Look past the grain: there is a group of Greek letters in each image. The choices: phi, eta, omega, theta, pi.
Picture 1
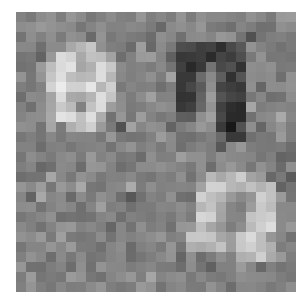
top left: light theta; top right: dark eta; bottom right: light omega
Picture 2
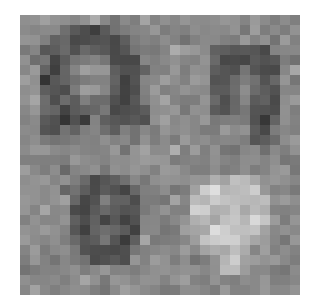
top left: dark omega; top right: dark eta; bottom left: dark theta; bottom right: light phi
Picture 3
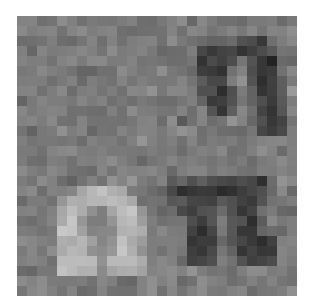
top right: dark eta; bottom left: light omega; bottom right: dark pi
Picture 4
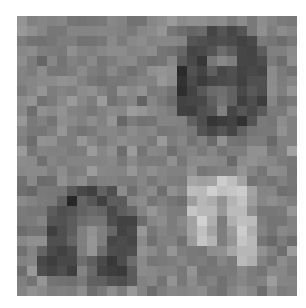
top right: dark theta; bottom left: dark omega; bottom right: light eta
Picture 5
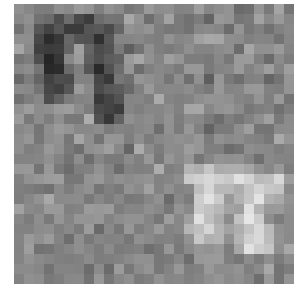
top left: dark eta; bottom right: light pi
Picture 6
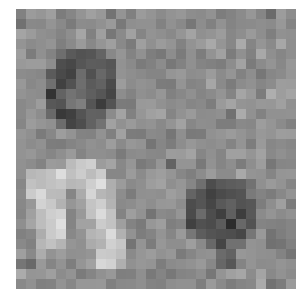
top left: dark theta; bottom left: light eta; bottom right: dark phi
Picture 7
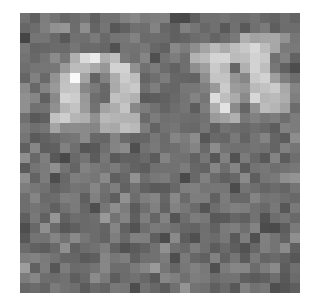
top left: light omega; top right: light pi
